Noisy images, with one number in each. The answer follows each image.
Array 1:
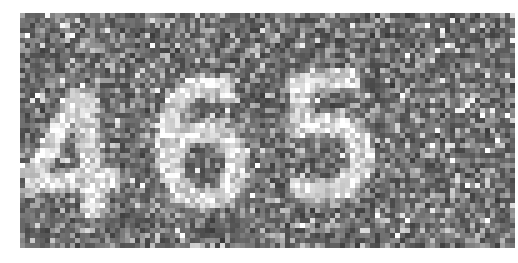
465
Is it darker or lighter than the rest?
lighter
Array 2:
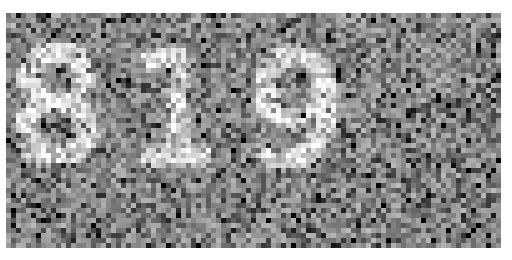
819
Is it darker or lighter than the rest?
lighter
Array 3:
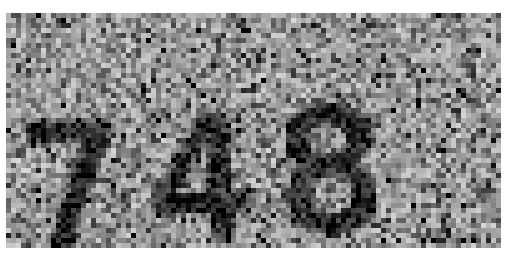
748
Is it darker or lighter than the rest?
darker
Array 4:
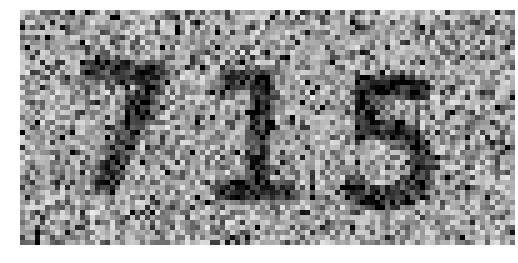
715
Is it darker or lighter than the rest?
darker
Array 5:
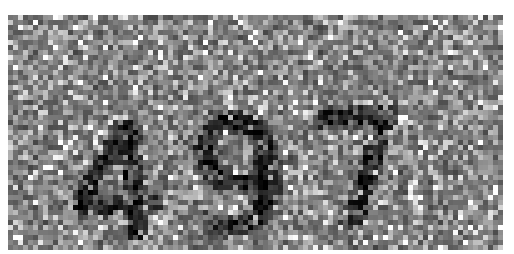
497
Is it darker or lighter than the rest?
darker
